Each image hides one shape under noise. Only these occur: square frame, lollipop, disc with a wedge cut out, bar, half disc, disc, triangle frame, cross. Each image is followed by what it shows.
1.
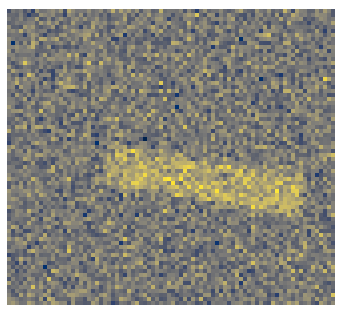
light bar
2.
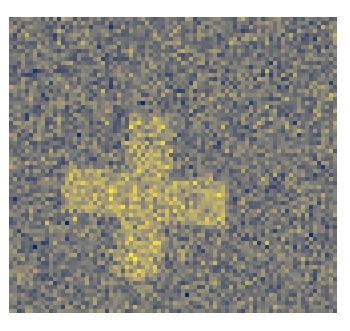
light cross
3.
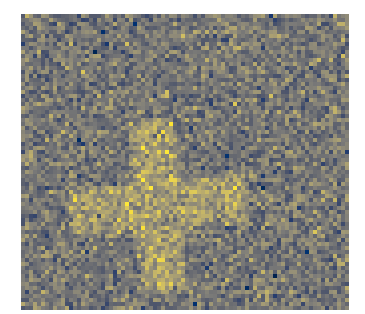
light cross
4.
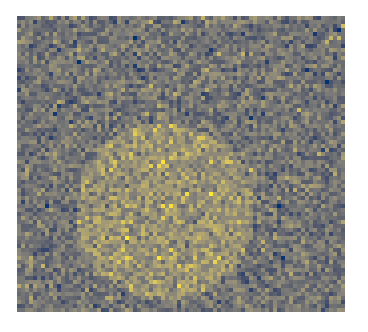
light disc
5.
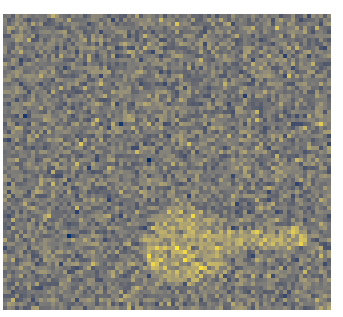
light lollipop
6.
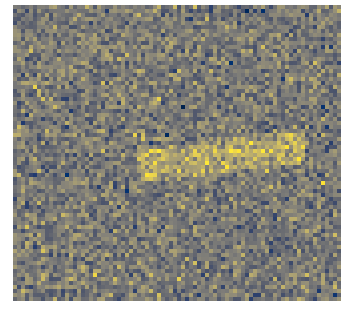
light bar
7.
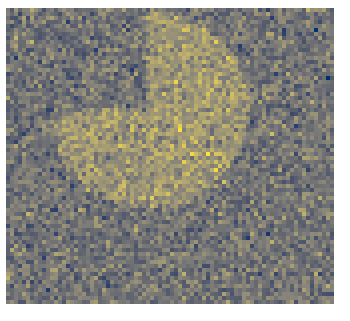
light disc with a wedge cut out
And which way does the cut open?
up and left
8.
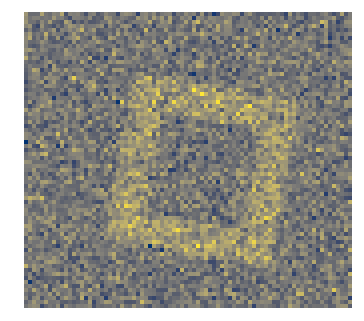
light square frame
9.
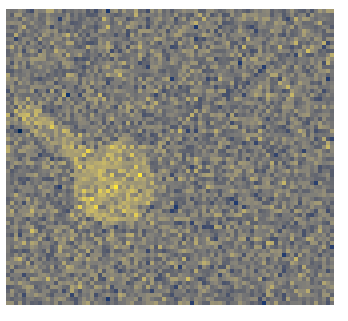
light lollipop, middle left
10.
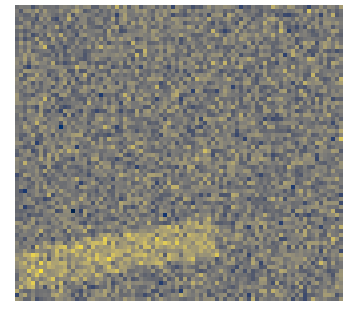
light bar
